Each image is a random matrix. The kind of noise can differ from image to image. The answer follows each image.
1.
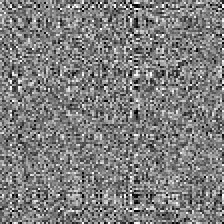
low rank plus noise
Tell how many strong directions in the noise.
one
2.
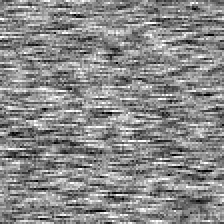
streaked along the rows
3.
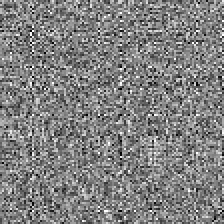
low rank plus noise
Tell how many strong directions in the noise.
one
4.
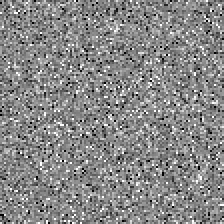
heavy tails
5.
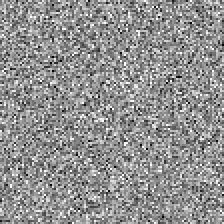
independent entries
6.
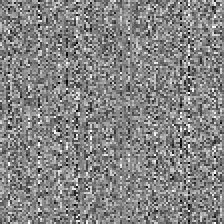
columns of uneven size
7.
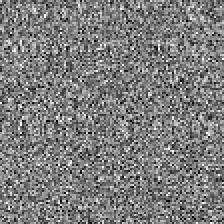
low rank plus noise
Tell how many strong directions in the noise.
five to eight
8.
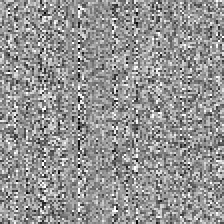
columns of uneven size
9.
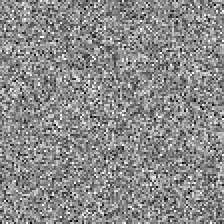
independent entries
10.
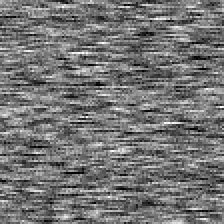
streaked along the rows
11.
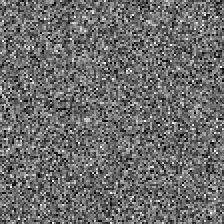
independent entries
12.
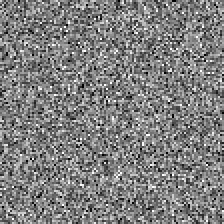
independent entries
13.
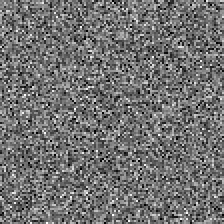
independent entries
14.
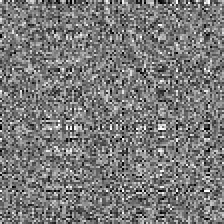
low rank plus noise
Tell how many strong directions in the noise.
one
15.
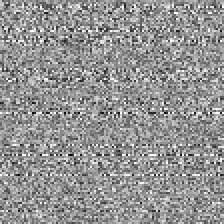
rows of uneven size
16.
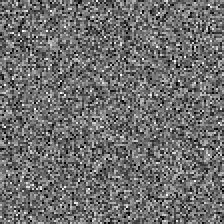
independent entries
